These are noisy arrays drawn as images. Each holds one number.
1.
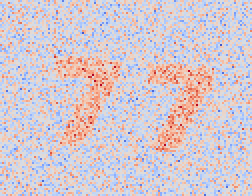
77
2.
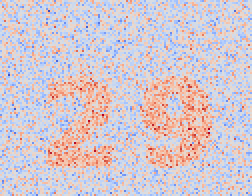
29
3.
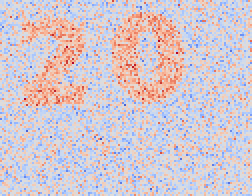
20
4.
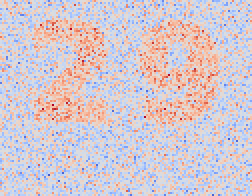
29
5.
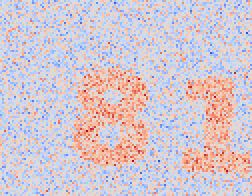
81
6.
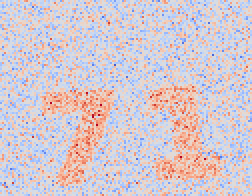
71
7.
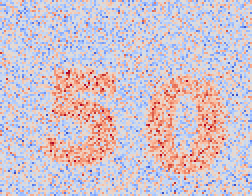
50
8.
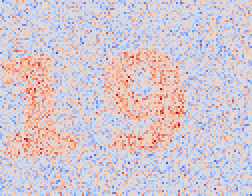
19
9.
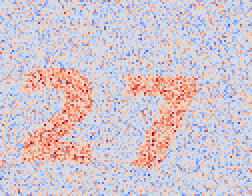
27
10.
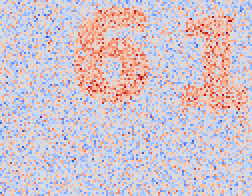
61
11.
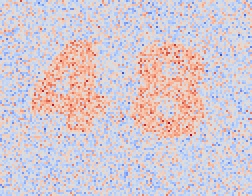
48
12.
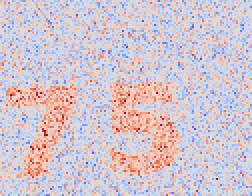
75
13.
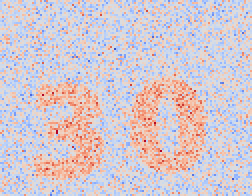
30
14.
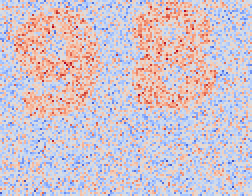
98
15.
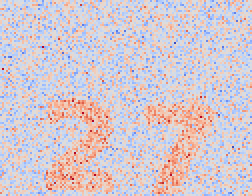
27
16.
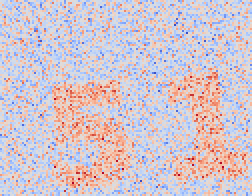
51
